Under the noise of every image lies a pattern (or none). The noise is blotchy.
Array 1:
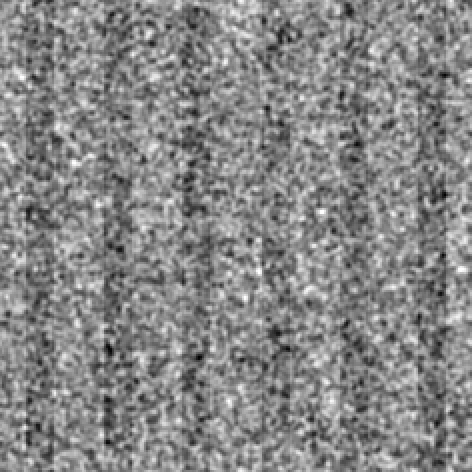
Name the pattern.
vertical stripes
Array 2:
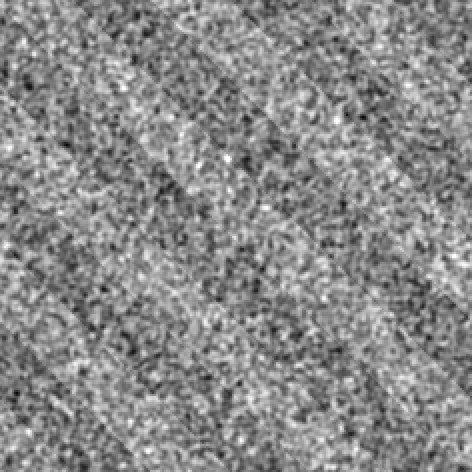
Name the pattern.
diagonal stripes
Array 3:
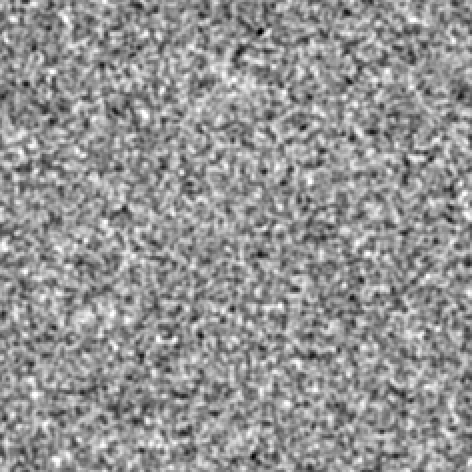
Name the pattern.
only noise
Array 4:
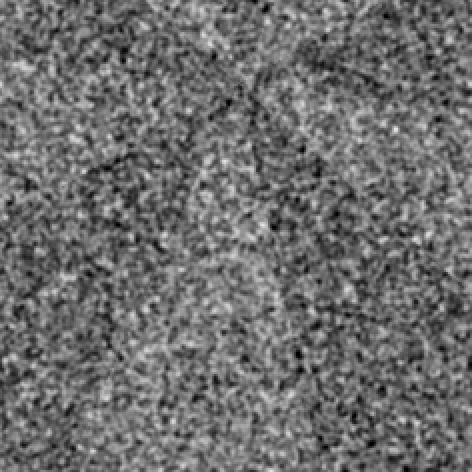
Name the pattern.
spokes from one point
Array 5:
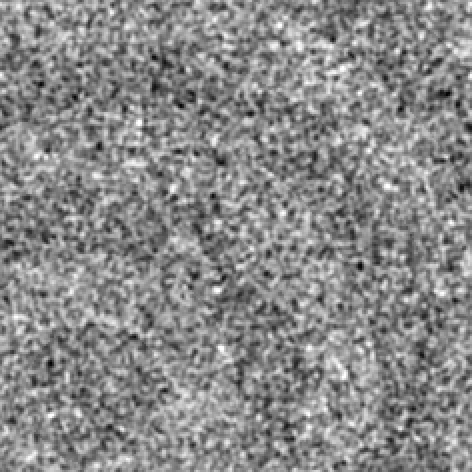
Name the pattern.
rings round one point
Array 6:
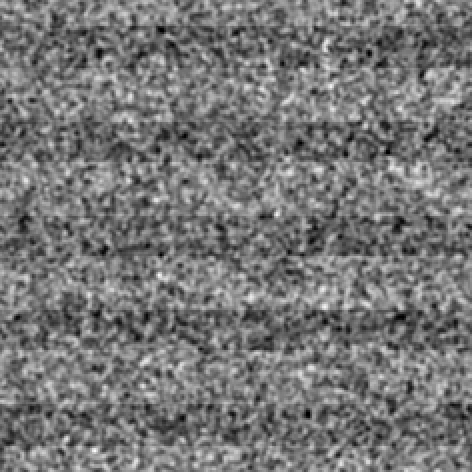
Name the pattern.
horizontal stripes
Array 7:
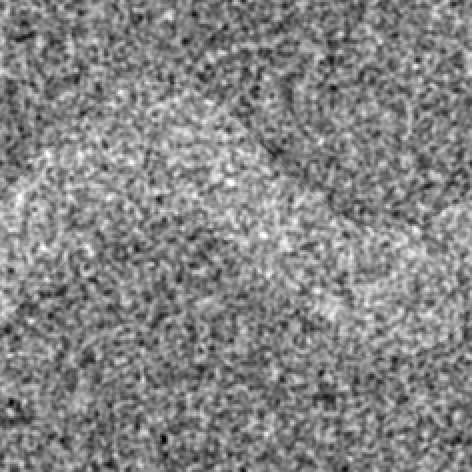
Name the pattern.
a wavy band
